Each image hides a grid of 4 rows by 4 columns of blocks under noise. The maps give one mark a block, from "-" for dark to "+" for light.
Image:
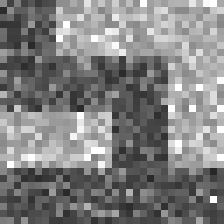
- + + +
- - - +
+ + - +
- - - -
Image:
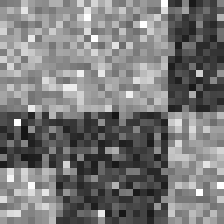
+ + + -
+ + + -
- - - +
+ - - +
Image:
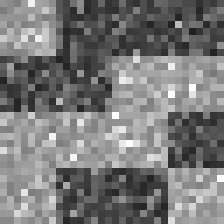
+ - - -
- - + +
+ + + -
+ - - +
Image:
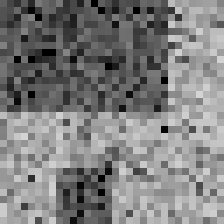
- - - +
- - - +
+ + + +
+ - + +
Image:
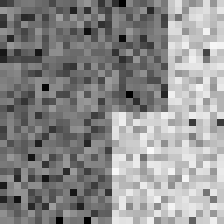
- - - +
- - - +
- - + +
- - + +
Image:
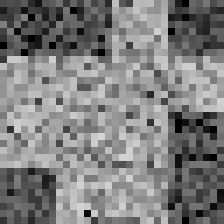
- - + -
+ + + +
+ + + -
- + + -
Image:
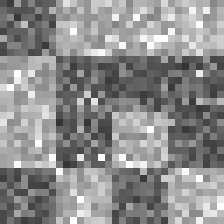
- + + +
+ - - -
+ - + -
- + - +
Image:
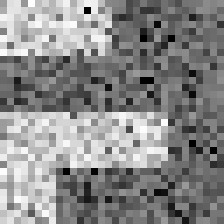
+ + - -
- - - -
+ + + -
+ - - -
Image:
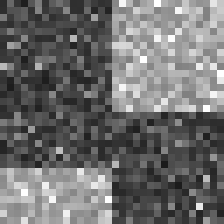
- - + +
- - + +
- - - -
+ + - -
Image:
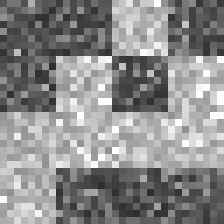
- - + -
- + - +
+ + + +
+ - - -
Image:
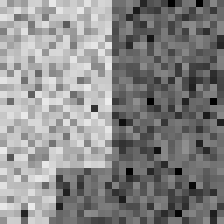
+ + - -
+ + - -
+ + - -
+ - - -
